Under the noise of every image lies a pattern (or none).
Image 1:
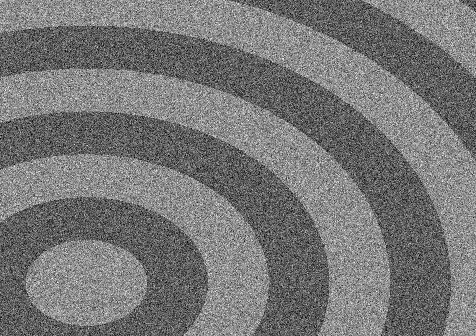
rings round one point
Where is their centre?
bottom left
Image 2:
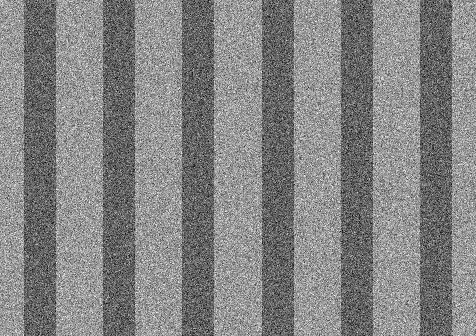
vertical stripes
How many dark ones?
6
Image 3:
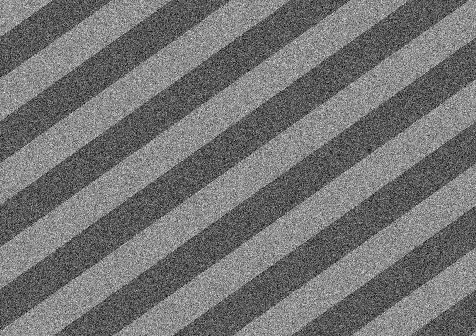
diagonal stripes
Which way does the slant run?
bottom left to top right
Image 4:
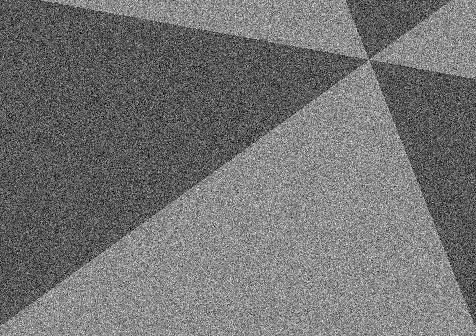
spokes from one point
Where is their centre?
top right
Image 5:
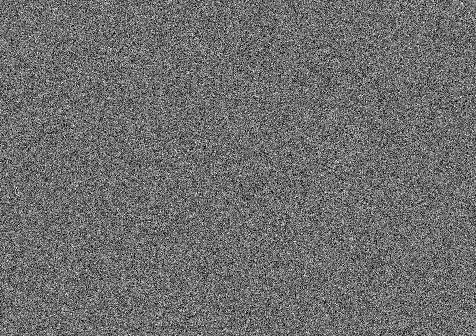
only noise
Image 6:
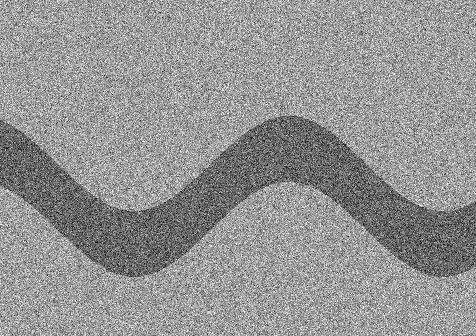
a wavy band
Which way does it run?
left to right
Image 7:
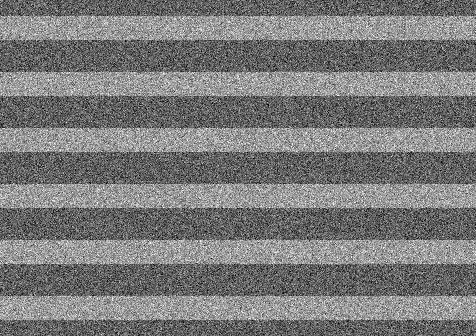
horizontal stripes
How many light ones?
6
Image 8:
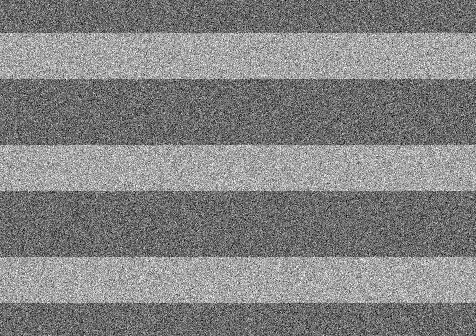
horizontal stripes
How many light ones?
3
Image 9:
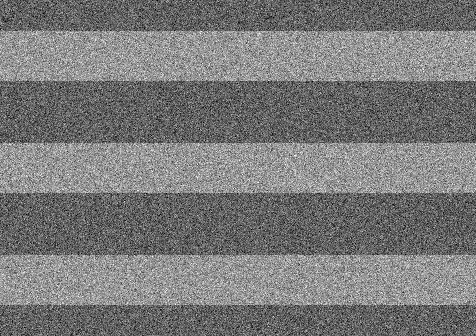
horizontal stripes
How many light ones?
3
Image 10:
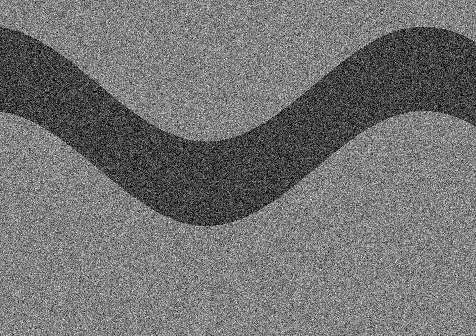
a wavy band
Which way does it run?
left to right
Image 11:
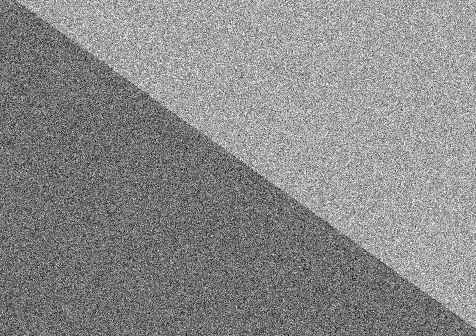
a sharp edge
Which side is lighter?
top right
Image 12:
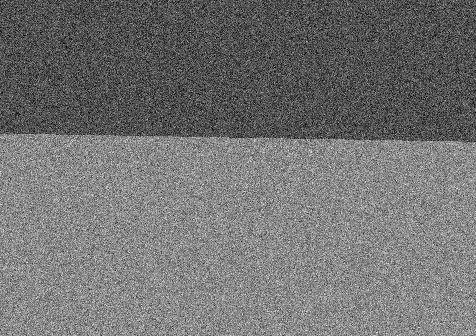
a sharp edge
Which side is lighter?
bottom
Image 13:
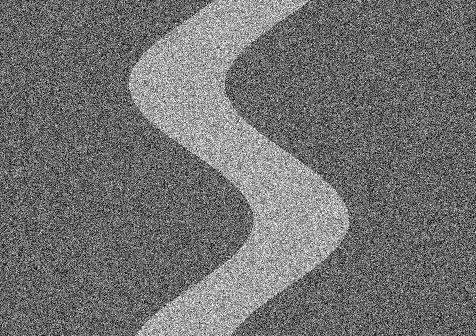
a wavy band
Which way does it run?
top to bottom
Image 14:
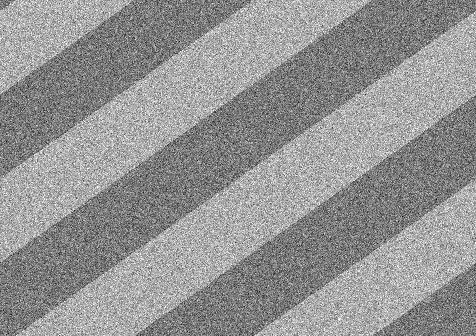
diagonal stripes
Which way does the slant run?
bottom left to top right
